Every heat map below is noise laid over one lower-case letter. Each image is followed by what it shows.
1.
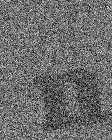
dark n
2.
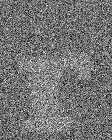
light r
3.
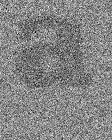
dark a
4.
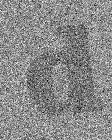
dark d
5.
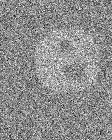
light e
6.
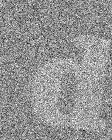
light d
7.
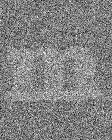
light m
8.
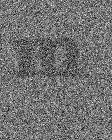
dark m
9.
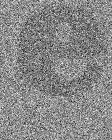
dark e
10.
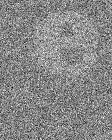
light e
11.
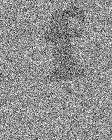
dark f
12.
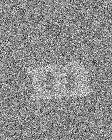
light m
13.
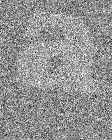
light a
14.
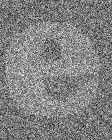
light e
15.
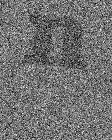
dark n
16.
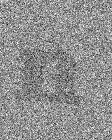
dark n
